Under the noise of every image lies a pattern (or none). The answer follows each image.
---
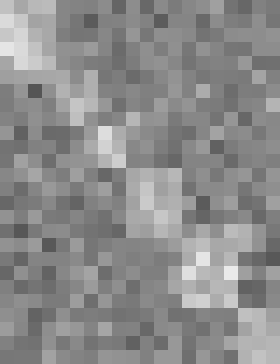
blocks along the diagonal
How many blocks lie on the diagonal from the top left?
6
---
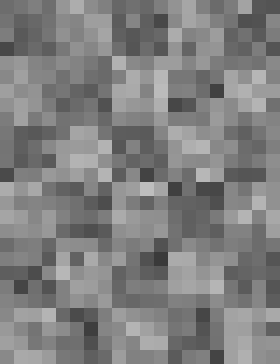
a checkerboard
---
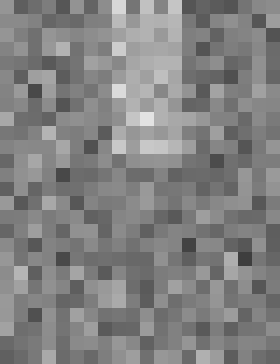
one block
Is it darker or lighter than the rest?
lighter
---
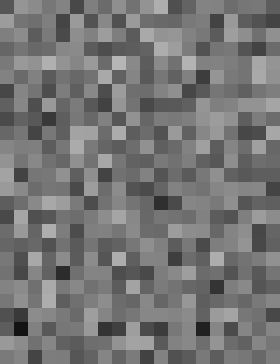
only noise
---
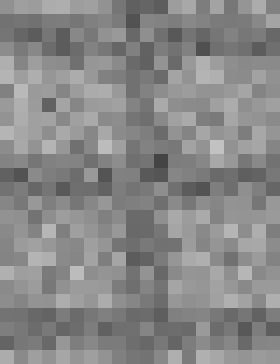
bands of rows crossing bands of columns
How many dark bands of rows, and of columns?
3 and 1
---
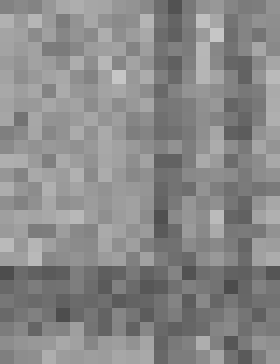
bands of rows crossing bands of columns
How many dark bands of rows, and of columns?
1 and 2
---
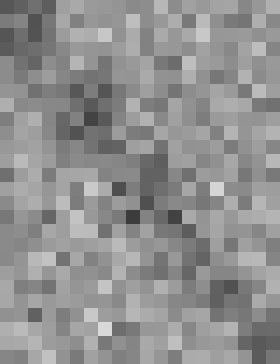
blocks along the diagonal
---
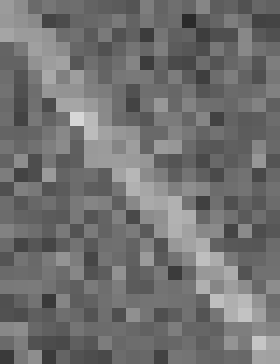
a diagonal band
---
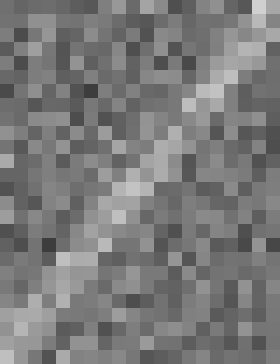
a diagonal band
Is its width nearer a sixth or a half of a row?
a sixth
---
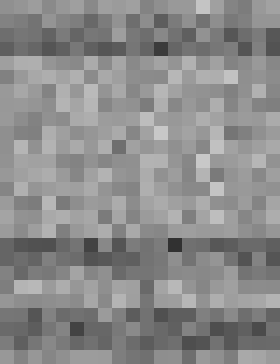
bands of rows
